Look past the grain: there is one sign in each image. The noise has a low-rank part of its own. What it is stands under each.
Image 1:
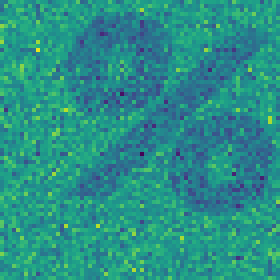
percent sign
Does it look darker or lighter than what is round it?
darker
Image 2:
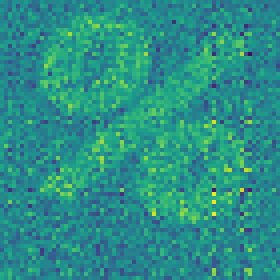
percent sign
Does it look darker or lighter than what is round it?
lighter
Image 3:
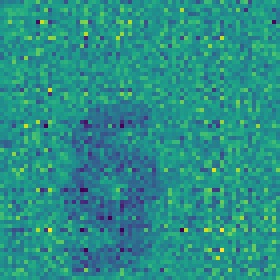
section sign
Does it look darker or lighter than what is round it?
darker
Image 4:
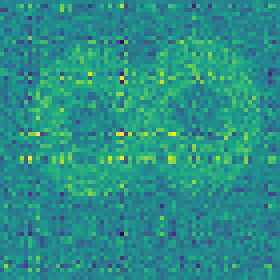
infinity sign
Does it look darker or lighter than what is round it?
lighter
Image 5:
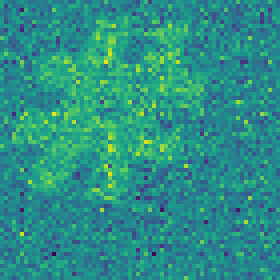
hash sign
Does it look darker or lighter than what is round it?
lighter
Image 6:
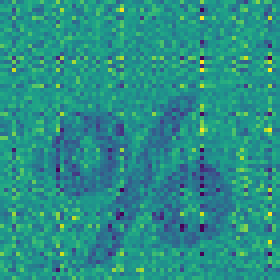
percent sign
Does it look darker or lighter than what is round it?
darker
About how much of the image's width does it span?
two thirds
